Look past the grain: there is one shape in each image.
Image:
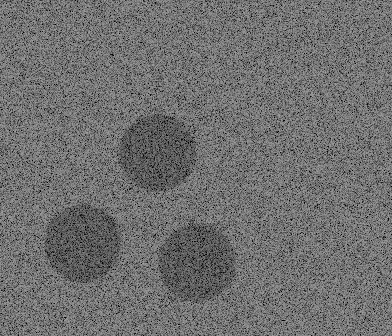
three dots
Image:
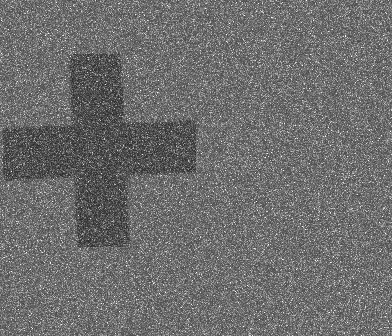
cross
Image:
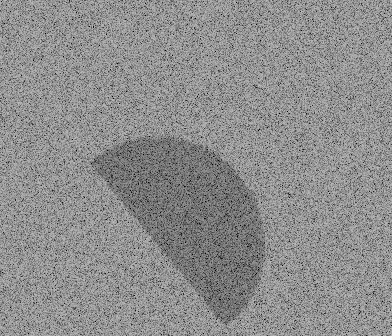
half disc
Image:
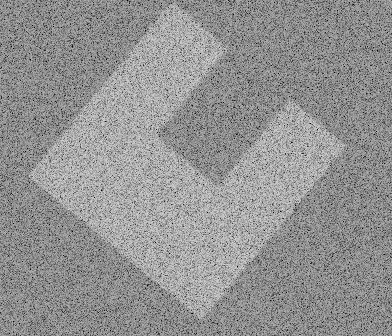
square with a notch
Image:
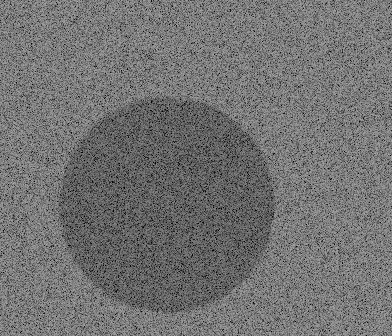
disc
